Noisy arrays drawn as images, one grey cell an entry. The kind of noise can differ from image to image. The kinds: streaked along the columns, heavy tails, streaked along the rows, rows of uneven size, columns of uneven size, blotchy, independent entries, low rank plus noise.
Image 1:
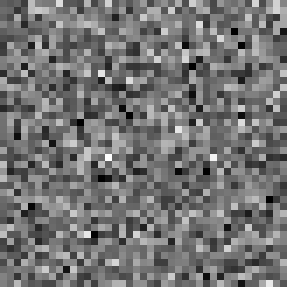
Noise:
independent entries
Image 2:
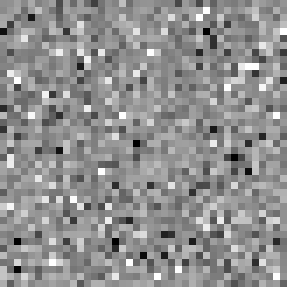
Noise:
heavy tails
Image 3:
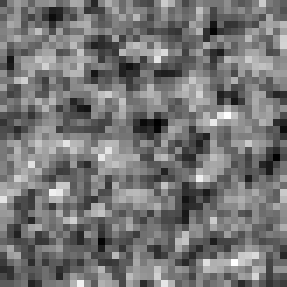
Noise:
blotchy
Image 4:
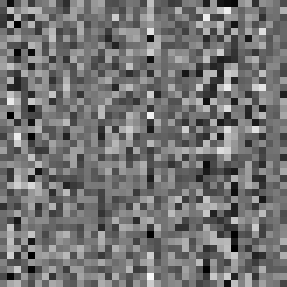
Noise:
columns of uneven size
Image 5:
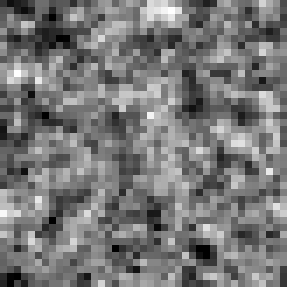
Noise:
blotchy
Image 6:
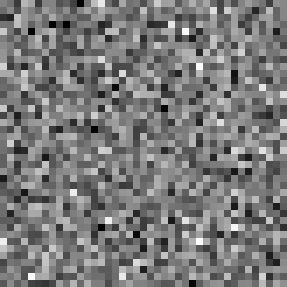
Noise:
independent entries
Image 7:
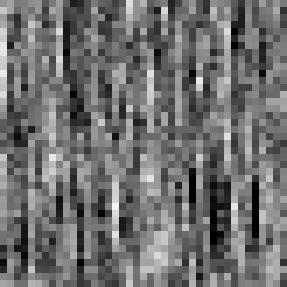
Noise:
streaked along the columns
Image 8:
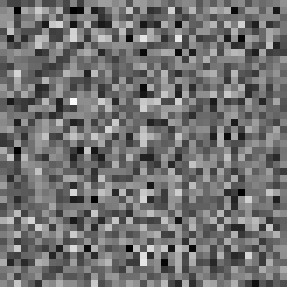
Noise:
low rank plus noise
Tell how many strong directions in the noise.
two
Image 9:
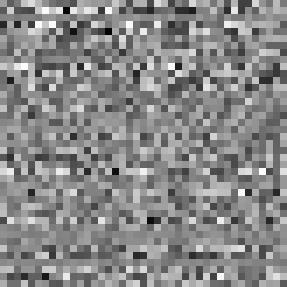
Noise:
rows of uneven size
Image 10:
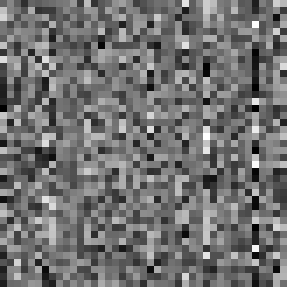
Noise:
columns of uneven size
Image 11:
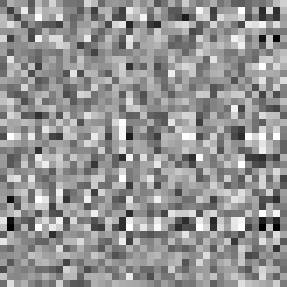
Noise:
low rank plus noise
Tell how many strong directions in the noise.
one
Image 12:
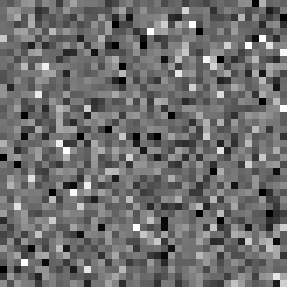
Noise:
heavy tails
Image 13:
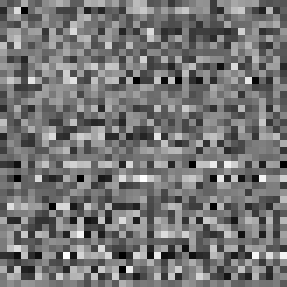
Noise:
rows of uneven size
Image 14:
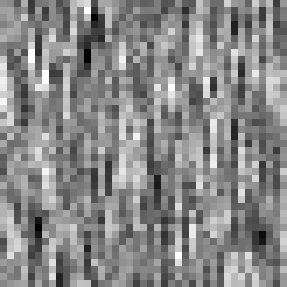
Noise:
streaked along the columns
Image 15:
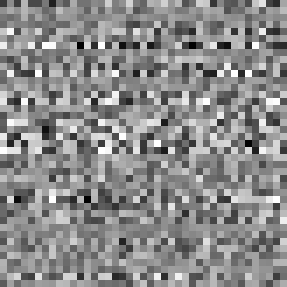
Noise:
rows of uneven size
